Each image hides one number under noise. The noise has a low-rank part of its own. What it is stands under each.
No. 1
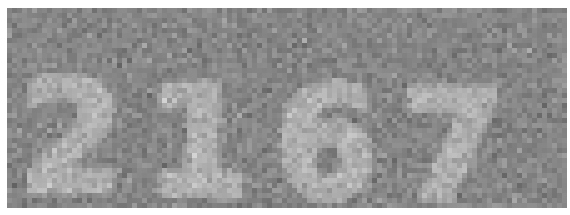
2167
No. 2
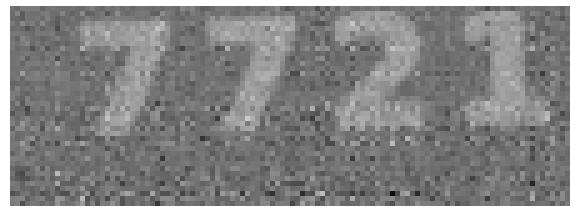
7721
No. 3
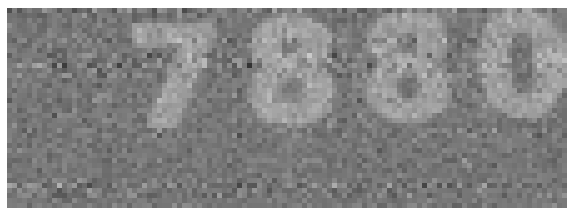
7880
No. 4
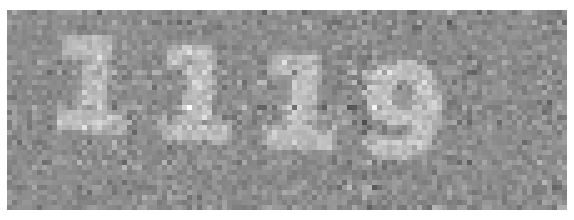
1119
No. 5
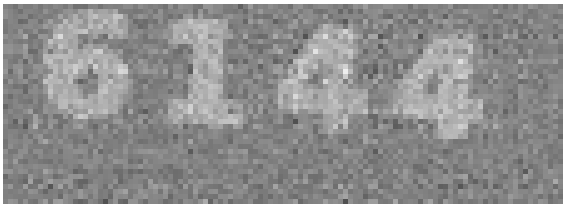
6144
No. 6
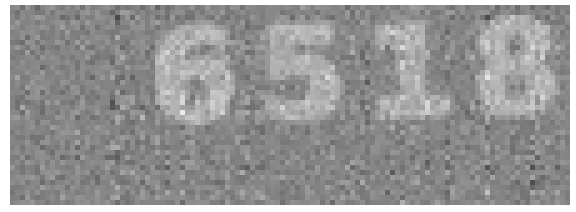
6518
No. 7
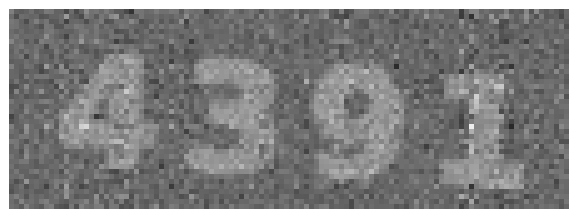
4391
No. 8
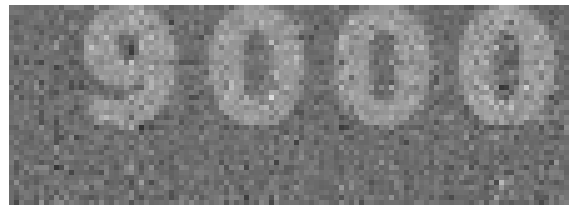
9000
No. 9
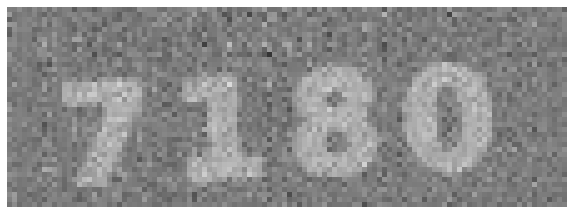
7180
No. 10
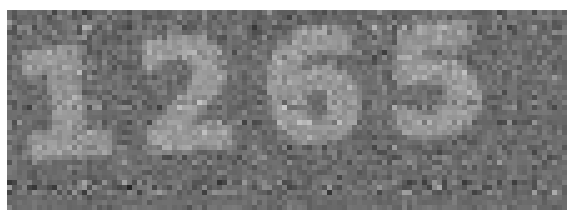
1265
